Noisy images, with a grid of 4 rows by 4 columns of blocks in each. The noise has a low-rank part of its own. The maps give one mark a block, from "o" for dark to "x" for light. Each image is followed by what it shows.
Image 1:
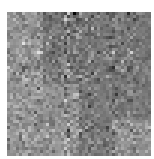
x o o o
x o o o
x x o o
x x o x
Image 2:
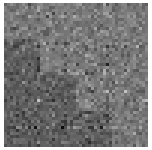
x x x x
o x x x
o o x x
o o o x
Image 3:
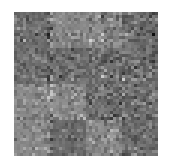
o x x o
o o o o
x x o o
x o x o
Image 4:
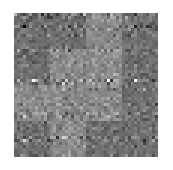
o o x o
o x x o
x x x o
o x o o
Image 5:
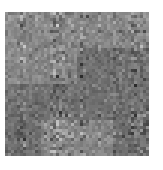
x x x x
x x o o
o o o o
o x x o
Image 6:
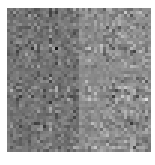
o o x x
o o x x
o o x x
o o x x
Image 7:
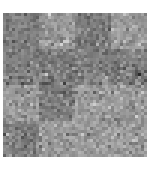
o x o x
o o o o
x o x x
o x x x
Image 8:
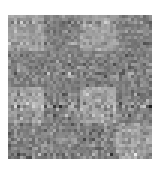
x o x o
o o o o
x o x o
o o o x
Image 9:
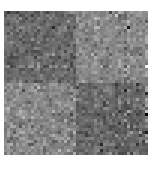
o o x x
o o x x
x x o o
x x o o
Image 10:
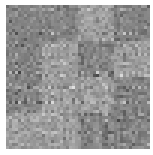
o o x o
o x o x
o x x o
x x o o
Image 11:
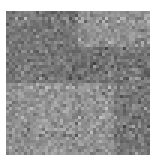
o o x x
o o o o
x x x o
x x x o
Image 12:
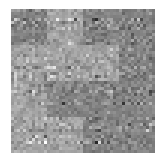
o x o o
x x x o
x o o o
x x o o
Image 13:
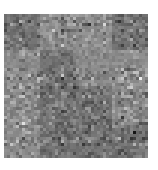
o x x o
x o x x
x o o x
x o o o
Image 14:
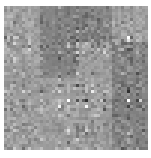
x o o x
x o x o
x x x o
x x x o
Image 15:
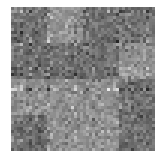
o x o o
o o o x
x x x o
o x x o
